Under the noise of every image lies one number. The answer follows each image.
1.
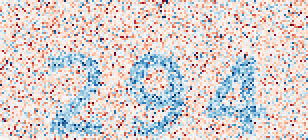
294
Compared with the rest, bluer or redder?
bluer
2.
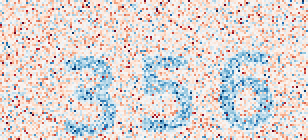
356
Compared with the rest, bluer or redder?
bluer
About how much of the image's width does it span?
two thirds
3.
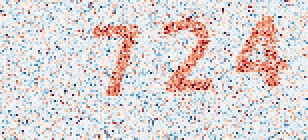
724
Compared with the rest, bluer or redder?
redder
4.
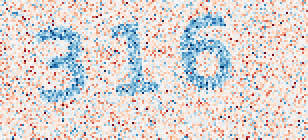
316
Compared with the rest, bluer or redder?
bluer
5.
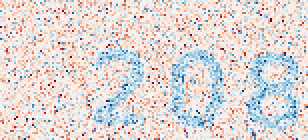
208
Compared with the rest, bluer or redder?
bluer
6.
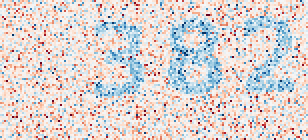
382
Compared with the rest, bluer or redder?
bluer
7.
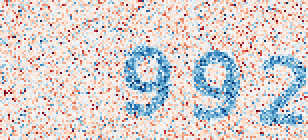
992
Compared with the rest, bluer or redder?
bluer
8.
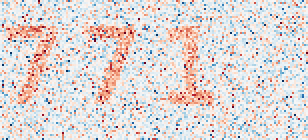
771
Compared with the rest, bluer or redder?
redder
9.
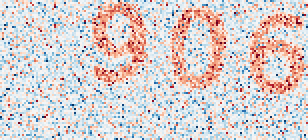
906
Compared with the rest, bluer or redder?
redder
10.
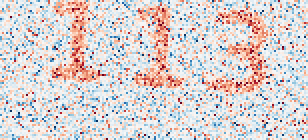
113
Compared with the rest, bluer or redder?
redder
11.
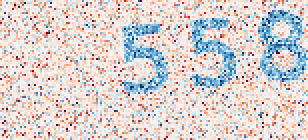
558
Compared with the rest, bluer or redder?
bluer
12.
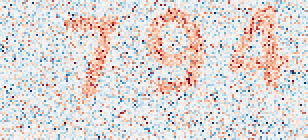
794
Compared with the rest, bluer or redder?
redder
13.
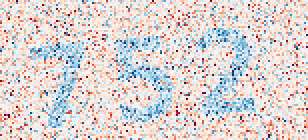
752
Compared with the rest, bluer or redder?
bluer
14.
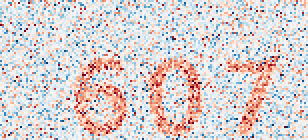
607
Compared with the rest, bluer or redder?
redder
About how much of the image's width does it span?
two thirds
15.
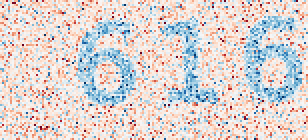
616
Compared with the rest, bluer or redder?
bluer
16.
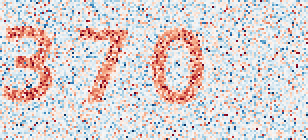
370
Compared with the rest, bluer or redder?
redder
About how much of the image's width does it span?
two thirds
